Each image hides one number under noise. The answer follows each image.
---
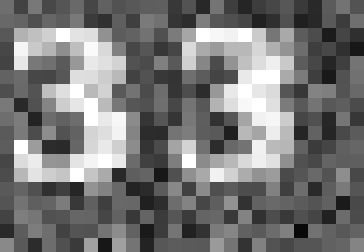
33
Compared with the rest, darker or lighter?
lighter
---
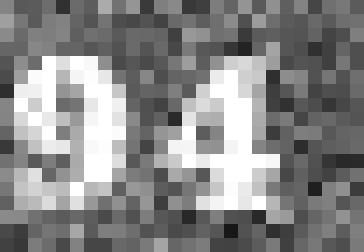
94
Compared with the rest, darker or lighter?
lighter
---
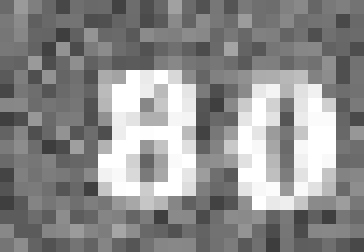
80
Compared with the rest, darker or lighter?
lighter
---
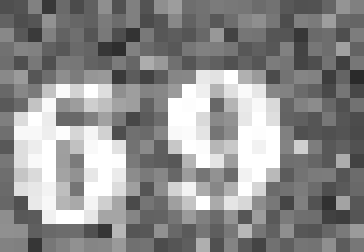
69
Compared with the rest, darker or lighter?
lighter
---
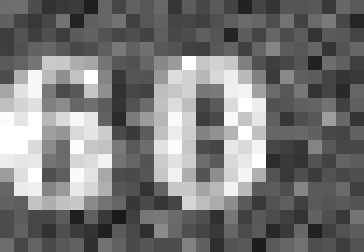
60
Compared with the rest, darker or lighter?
lighter
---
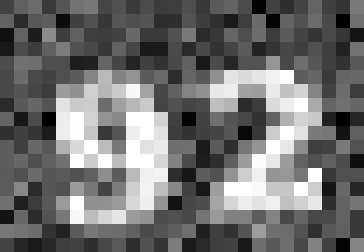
92
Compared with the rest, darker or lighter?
lighter
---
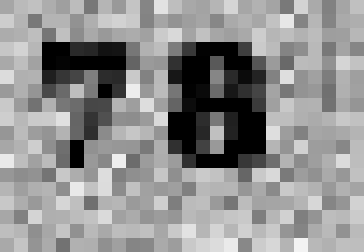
78
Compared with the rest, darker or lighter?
darker
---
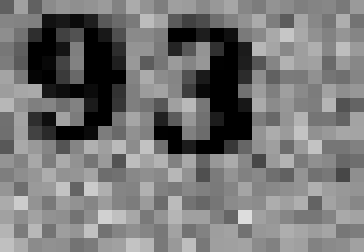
93
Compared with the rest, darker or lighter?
darker
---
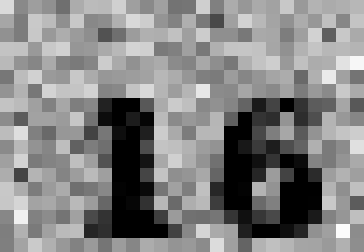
16
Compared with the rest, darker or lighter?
darker
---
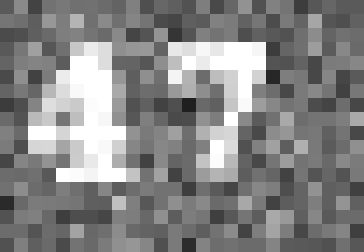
47
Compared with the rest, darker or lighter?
lighter
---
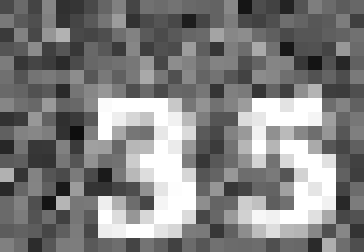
35
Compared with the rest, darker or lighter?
lighter
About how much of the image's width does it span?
two thirds
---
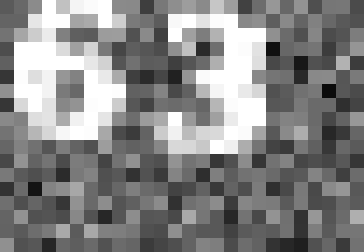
63
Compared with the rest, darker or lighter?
lighter
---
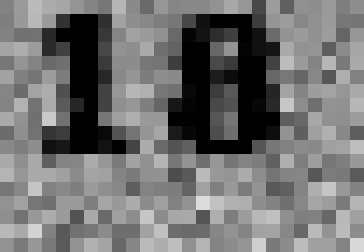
18
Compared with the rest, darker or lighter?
darker
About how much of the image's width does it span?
two thirds
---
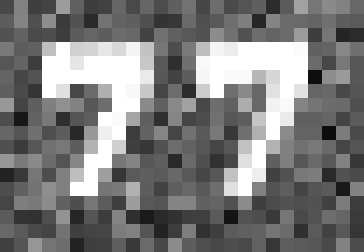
77
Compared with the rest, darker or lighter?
lighter
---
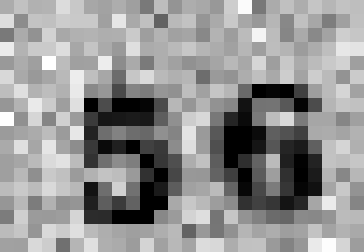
56
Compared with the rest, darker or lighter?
darker
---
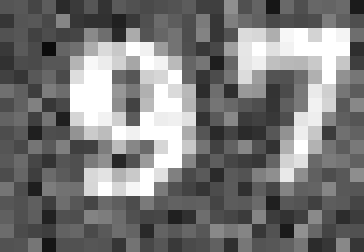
97
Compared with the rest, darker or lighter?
lighter
